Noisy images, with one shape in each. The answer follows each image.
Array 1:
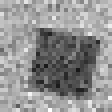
square
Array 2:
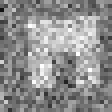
square with a notch
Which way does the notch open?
down
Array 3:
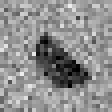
half disc
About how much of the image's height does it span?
half
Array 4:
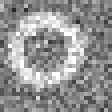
ring
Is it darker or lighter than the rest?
lighter
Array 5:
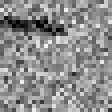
bar
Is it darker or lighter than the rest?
darker
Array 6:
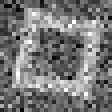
square frame
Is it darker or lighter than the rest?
lighter
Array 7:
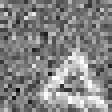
triangle frame
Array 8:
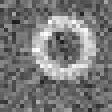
ring
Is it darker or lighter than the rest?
lighter
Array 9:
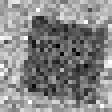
square
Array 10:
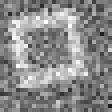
square frame
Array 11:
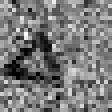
triangle frame
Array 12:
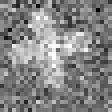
cross
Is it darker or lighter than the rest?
lighter
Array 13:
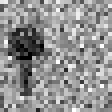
lollipop
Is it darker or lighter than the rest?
darker
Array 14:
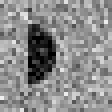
half disc
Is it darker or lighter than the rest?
darker
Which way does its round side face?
right
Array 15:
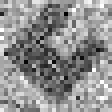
square with a notch
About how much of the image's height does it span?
nearly all
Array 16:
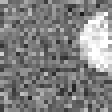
half disc
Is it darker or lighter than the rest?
lighter
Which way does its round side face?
left
